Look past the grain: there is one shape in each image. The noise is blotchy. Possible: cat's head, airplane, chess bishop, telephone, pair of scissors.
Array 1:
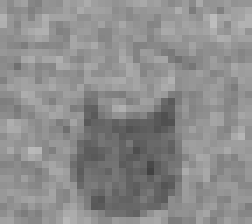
dark cat's head
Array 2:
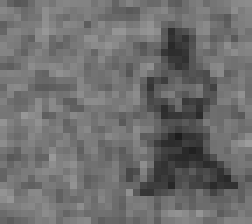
dark chess bishop
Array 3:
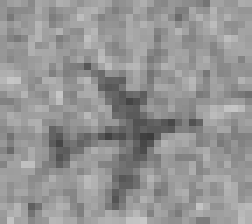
dark airplane
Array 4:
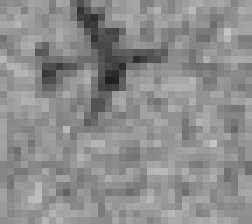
dark airplane
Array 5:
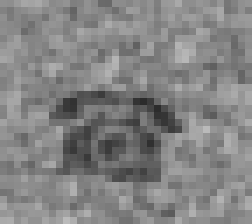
dark telephone
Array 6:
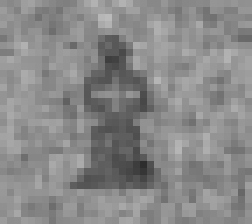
dark chess bishop
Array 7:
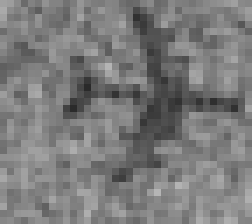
dark airplane
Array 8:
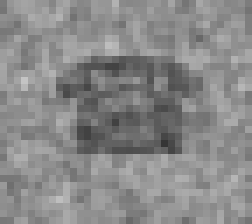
dark telephone
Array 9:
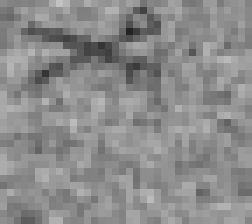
dark pair of scissors
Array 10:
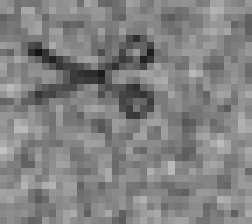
dark pair of scissors
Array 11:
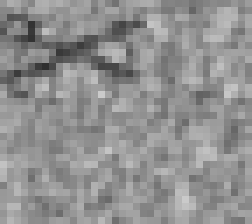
dark pair of scissors
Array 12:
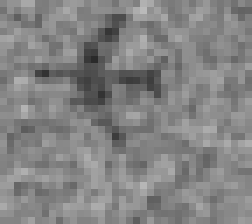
dark airplane
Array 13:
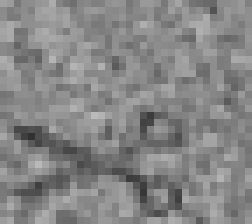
dark pair of scissors
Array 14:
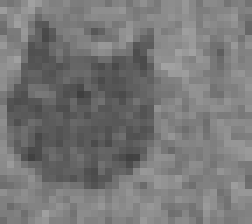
dark cat's head
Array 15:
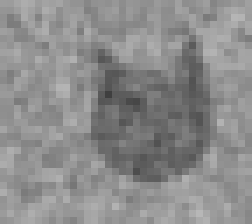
dark cat's head
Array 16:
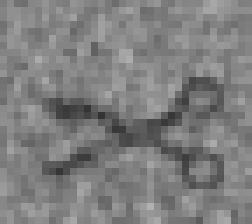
dark pair of scissors
